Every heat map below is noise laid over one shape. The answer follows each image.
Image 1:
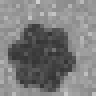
flower
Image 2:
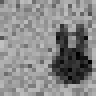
rabbit's head
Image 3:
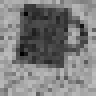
cup
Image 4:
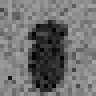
footprint
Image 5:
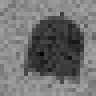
ghost
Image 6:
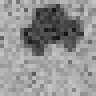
car
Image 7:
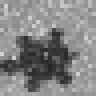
turtle
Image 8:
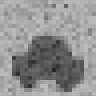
car
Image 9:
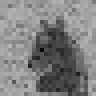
chess knight
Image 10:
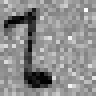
musical note
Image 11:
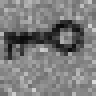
key
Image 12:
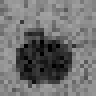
apple
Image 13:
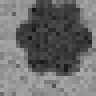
flower
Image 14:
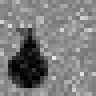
pear
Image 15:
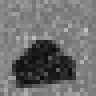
cloud
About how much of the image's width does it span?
two thirds
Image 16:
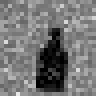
bottle
